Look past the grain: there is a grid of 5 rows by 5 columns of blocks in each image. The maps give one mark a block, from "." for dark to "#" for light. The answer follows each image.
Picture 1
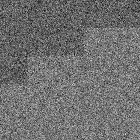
.....
...##
.####
#####
#####
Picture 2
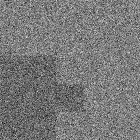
#####
#####
..###
...##
..###
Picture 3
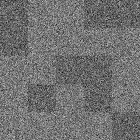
.##..
.####
##..#
#.#.#
####.
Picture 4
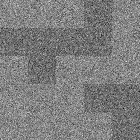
###.#
....#
#.###
###..
####.
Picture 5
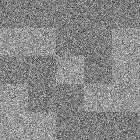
.....
##..#
..#.#
#..##
##...
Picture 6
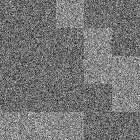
..#..
...#.
...##
....#
###..
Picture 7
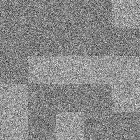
....#
.....
.####
#...#
#.#..
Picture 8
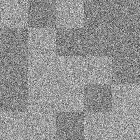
#.#..
.#...
.###.
.##.#
##.##
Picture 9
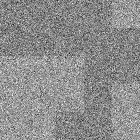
....#
.....
###..
###.#
##..#
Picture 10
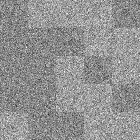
.###.
...##
..#.#
..##.
#..##
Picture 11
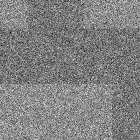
#..##
.....
.....
####.
####.
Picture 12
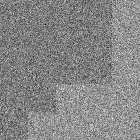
....#
....#
....#
..###
.####
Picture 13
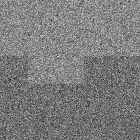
#####
#####
.##..
.....
.....
